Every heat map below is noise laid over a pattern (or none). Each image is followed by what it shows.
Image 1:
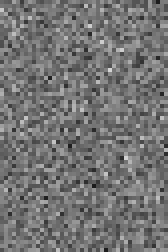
only noise
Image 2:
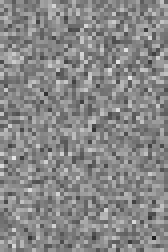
only noise
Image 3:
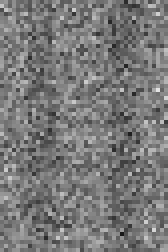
vertical stripes
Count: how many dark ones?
2
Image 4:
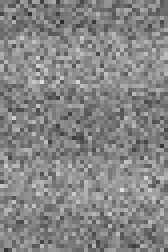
horizontal stripes
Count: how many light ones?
2
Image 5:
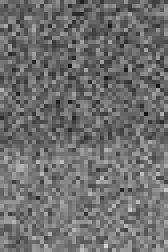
a sharp edge
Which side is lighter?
bottom
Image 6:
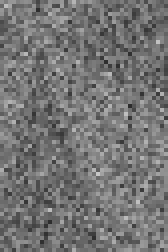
spokes from one point
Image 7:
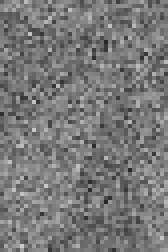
spokes from one point
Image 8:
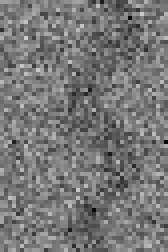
a wavy band
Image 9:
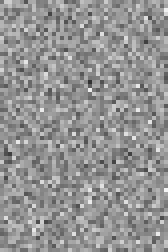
only noise
